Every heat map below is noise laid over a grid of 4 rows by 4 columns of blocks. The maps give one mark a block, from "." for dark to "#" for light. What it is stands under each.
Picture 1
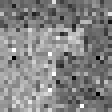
....
###.
##..
##..
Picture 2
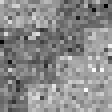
##..
...#
..##
.###
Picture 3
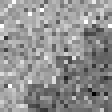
####
###.
##..
#...
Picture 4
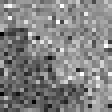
####
.###
..##
...#
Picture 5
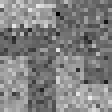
##..
....
#.#.
#.##
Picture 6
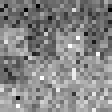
....
#.#.
.###
####
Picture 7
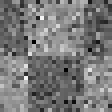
.##.
.##.
#..#
#..#
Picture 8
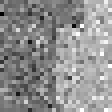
...#
..##
..##
..##
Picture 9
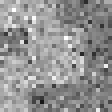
##..
.##.
###.
#...
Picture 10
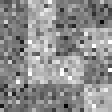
.#..
.#.#
.##.
...#
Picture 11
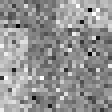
..##
#...
#...
#...
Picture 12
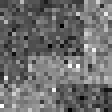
...#
...#
.###
##..
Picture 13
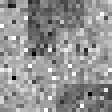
#..#
#.##
####
##..
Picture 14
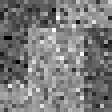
..##
.##.
.##.
###.
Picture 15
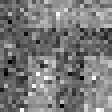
.###
....
.#.#
.#.#
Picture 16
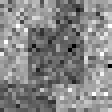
##.#
#..#
#..#
..##
